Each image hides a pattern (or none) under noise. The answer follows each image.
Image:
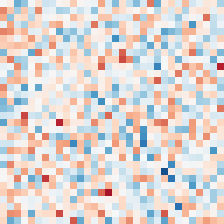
only noise
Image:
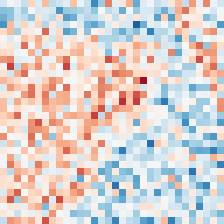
spokes from one point
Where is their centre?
top right
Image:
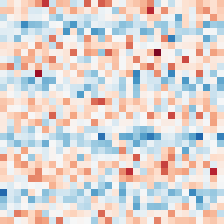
horizontal stripes
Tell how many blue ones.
4
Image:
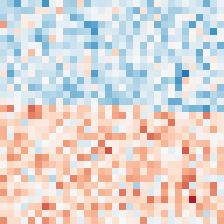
a sharp edge
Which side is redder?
bottom
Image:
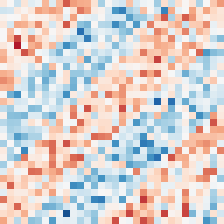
diagonal stripes
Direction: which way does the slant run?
bottom left to top right
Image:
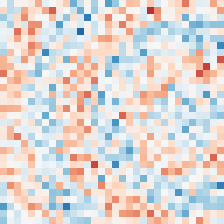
rings round one point
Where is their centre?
middle right
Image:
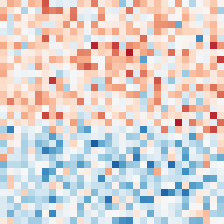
a sharp edge
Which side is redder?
top
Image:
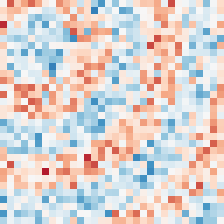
rings round one point
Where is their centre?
top left
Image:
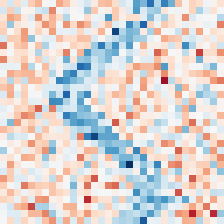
a wavy band
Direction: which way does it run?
top to bottom
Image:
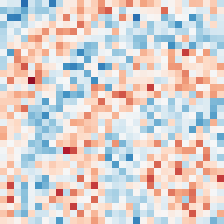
rings round one point
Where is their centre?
bottom right
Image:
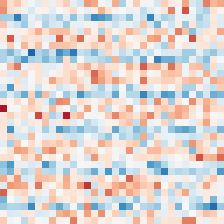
horizontal stripes
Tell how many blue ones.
6
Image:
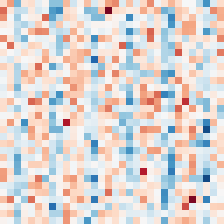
vertical stripes
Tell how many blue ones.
6
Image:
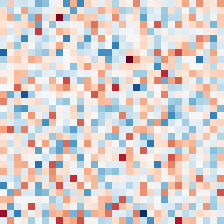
only noise
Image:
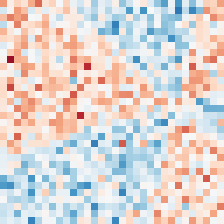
spokes from one point
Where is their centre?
middle right
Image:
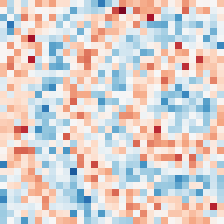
rings round one point
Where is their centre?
middle right
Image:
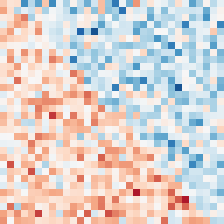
a sharp edge
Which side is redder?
bottom left
